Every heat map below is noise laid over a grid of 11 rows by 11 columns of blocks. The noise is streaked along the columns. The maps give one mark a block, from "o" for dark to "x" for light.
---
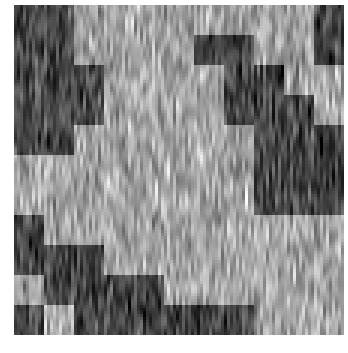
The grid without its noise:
o o x x x x x x x x o
o o x x x x o o x x o
o o o x x x x o o x x
o o o x x x x o o o x
o o x x x x x x o o o
x x x x x x x x o o o
x x x x x x x x o o o
o x x x x x x x x x x
o o o x x x x x x x x
x o o o o x x x x x x
o x o o o o o o x x x
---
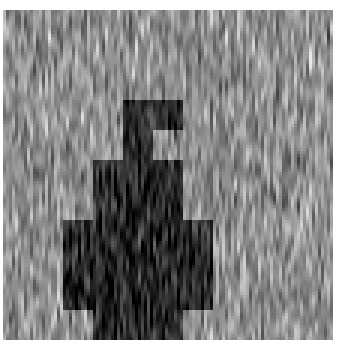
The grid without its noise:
x x x x x x x x x x x
x x x x x x x x x x x
x x x x x x x x x x x
x x x x o o x x x x x
x x x x o x x x x x x
x x x o o o x x x x x
x x x o o o x x x x x
x x o o o o o x x x x
x x o o o o o x x x x
x x o o o o o x x x x
x x x o o o x x x x x
